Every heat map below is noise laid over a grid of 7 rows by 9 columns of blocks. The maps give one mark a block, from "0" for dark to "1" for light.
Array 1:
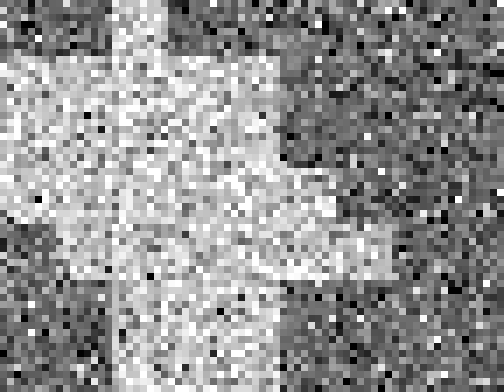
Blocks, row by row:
0 0 1 0 0 0 0 0 0
1 1 1 1 1 0 0 0 0
1 1 1 1 1 0 0 0 0
1 1 1 1 1 1 0 0 0
0 1 1 1 1 1 1 0 0
0 0 1 1 1 0 0 0 0
0 0 1 1 1 0 0 0 0
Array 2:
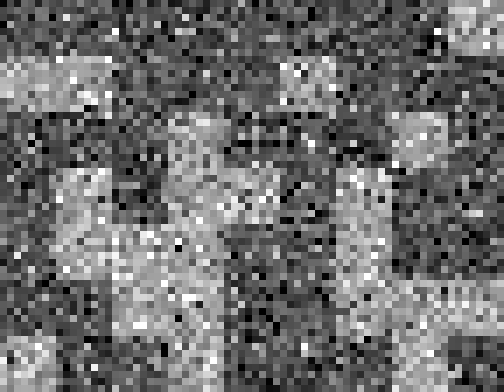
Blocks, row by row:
0 0 0 0 0 0 0 0 1
1 1 0 0 0 1 0 0 0
0 0 0 1 0 0 0 1 0
0 1 0 1 1 0 1 0 0
0 1 1 1 0 0 1 0 0
0 0 1 1 0 0 1 1 1
1 0 0 1 0 0 0 1 0
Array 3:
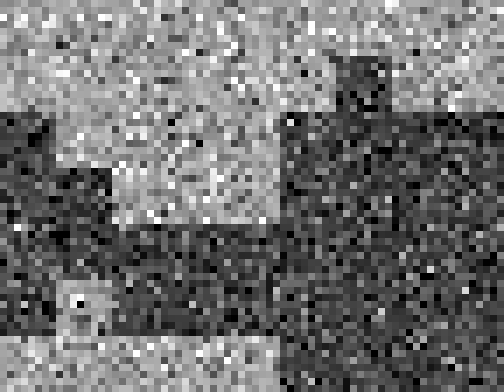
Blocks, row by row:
1 1 1 1 1 1 1 1 1
1 1 1 1 1 1 0 1 1
0 1 1 1 1 0 0 0 0
0 0 1 1 1 0 0 0 0
0 0 0 0 0 0 0 0 0
0 1 0 0 0 0 0 0 0
1 1 1 1 1 0 0 0 0
